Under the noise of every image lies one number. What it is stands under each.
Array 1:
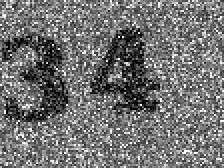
34
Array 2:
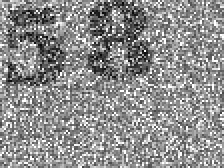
58
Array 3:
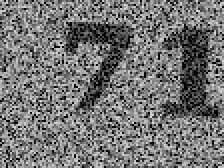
71
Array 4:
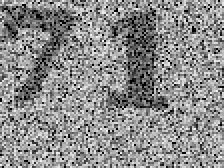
71
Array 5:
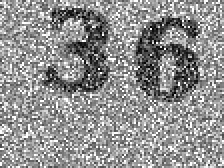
36
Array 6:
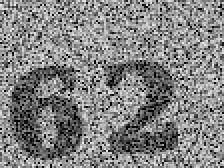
62
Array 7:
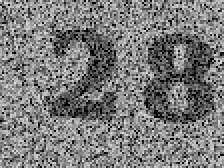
28
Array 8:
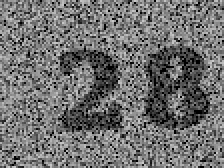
28
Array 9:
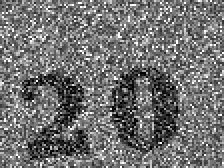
20
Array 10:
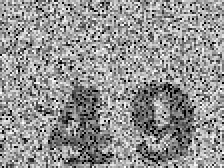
49
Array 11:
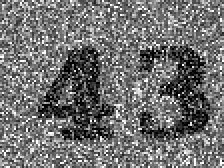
43
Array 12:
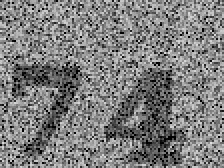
74
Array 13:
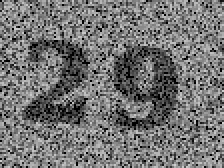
29
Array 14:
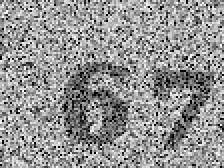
67
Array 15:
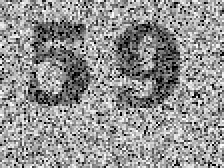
59
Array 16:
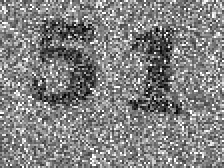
51
